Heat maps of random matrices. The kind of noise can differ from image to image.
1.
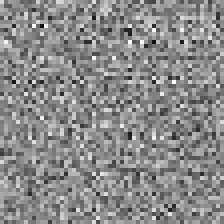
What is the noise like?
low rank plus noise
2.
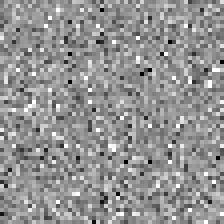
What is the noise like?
heavy tails
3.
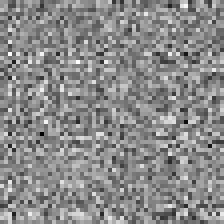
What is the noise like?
low rank plus noise
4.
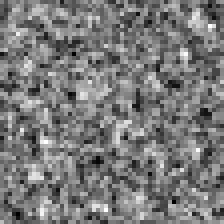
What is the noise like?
blotchy
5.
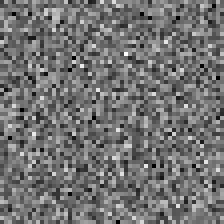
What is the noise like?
independent entries
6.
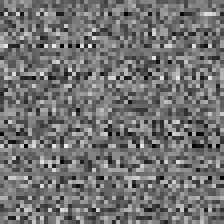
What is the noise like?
rows of uneven size
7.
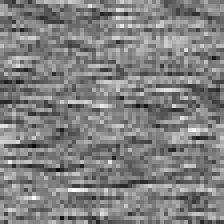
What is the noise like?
streaked along the rows
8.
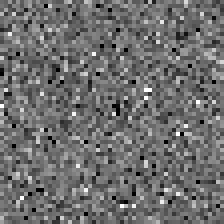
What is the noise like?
heavy tails
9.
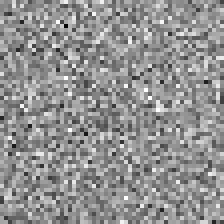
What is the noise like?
independent entries
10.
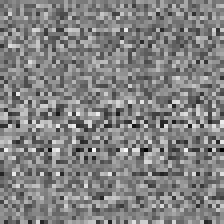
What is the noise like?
rows of uneven size
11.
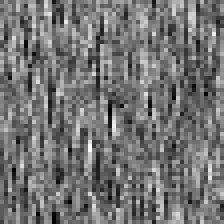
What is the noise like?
streaked along the columns
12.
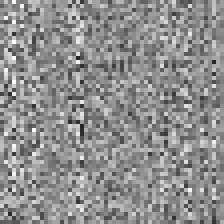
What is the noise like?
columns of uneven size
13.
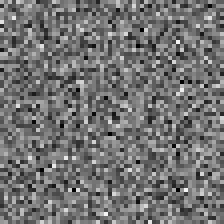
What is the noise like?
independent entries
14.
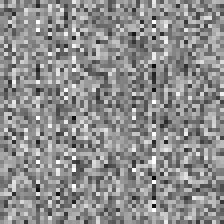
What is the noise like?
columns of uneven size
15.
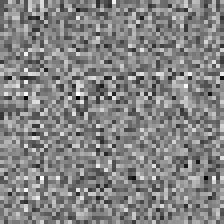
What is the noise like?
low rank plus noise
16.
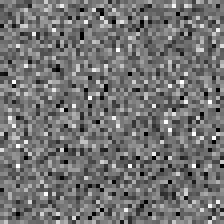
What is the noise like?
heavy tails
